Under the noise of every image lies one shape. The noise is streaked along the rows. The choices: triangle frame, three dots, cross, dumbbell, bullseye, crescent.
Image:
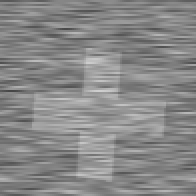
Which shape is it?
cross
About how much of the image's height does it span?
two thirds
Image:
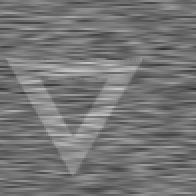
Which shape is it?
triangle frame
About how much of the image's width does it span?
two thirds
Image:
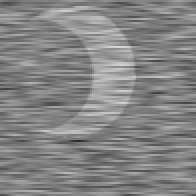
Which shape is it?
crescent
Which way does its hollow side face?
left
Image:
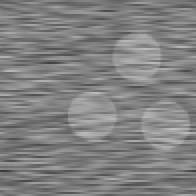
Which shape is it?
three dots
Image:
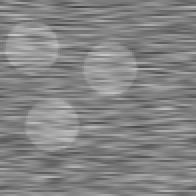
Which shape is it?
three dots
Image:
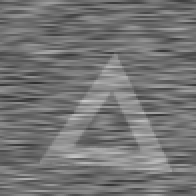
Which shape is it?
triangle frame
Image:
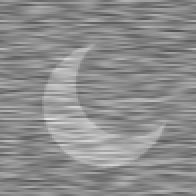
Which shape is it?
crescent
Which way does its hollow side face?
up and right
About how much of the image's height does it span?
two thirds
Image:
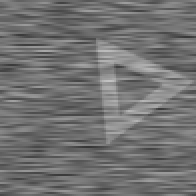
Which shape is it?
triangle frame
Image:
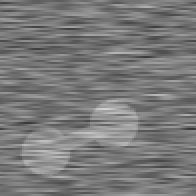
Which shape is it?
dumbbell
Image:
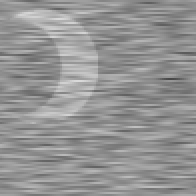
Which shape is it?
crescent
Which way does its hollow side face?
left
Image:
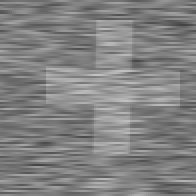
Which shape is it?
cross
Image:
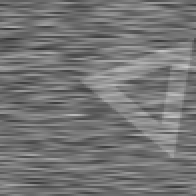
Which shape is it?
triangle frame
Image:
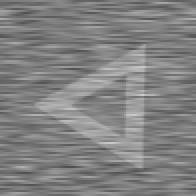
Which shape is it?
triangle frame
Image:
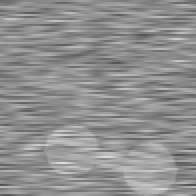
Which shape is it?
dumbbell
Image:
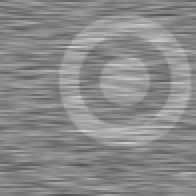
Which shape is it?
bullseye
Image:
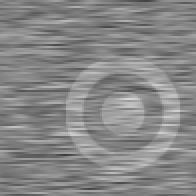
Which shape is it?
bullseye
